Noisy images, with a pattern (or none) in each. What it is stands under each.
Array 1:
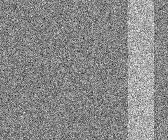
one vertical stripe
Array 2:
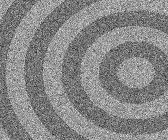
rings round one point
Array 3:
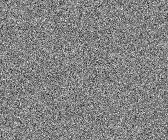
only noise
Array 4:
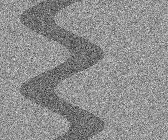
a wavy band
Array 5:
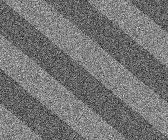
diagonal stripes
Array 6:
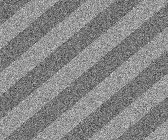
diagonal stripes
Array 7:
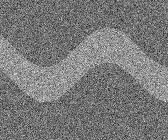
a wavy band
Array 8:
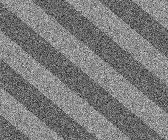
diagonal stripes
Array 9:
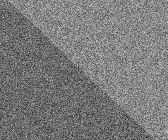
a sharp edge
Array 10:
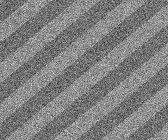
diagonal stripes
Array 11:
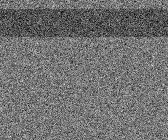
one horizontal stripe
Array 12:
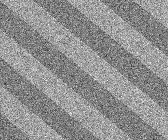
diagonal stripes
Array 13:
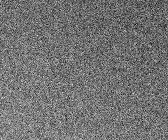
a smooth slope
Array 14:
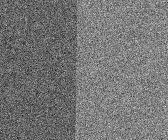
a sharp edge
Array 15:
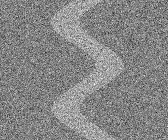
a wavy band
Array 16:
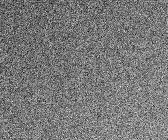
a smooth slope
